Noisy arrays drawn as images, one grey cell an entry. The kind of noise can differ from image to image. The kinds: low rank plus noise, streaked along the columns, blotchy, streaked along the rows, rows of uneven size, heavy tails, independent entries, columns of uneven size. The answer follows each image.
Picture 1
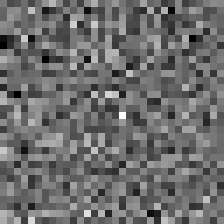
low rank plus noise
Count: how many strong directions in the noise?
three or four
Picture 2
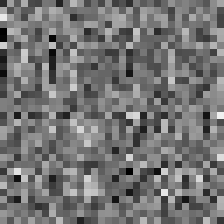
low rank plus noise
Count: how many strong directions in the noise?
three or four
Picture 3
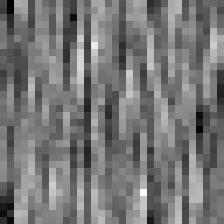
streaked along the columns
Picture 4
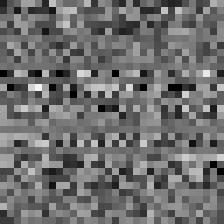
rows of uneven size
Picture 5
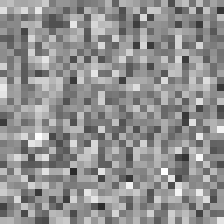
low rank plus noise
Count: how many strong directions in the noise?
five to eight
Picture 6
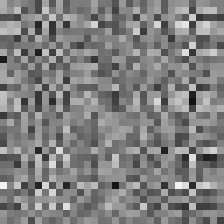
low rank plus noise
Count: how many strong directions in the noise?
one
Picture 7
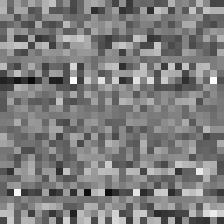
rows of uneven size
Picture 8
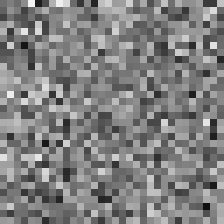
low rank plus noise
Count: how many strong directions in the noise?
five to eight
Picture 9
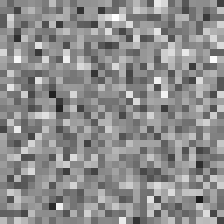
independent entries
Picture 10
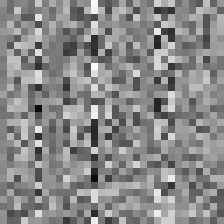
columns of uneven size
